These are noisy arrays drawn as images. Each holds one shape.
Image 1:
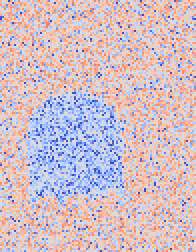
blue ghost
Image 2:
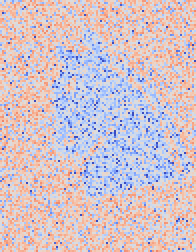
blue chess knight
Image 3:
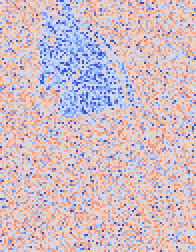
blue chess knight
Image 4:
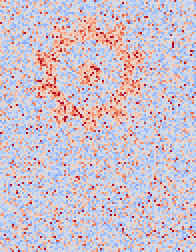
red gear
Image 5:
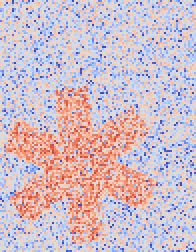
red asterisk
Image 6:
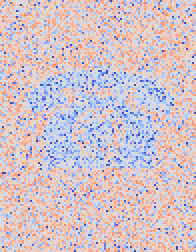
blue telephone
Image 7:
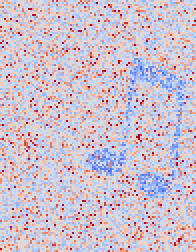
blue pair of musical notes
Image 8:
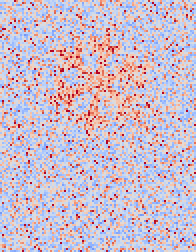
red snowflake
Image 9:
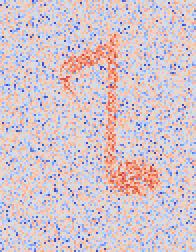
red musical note
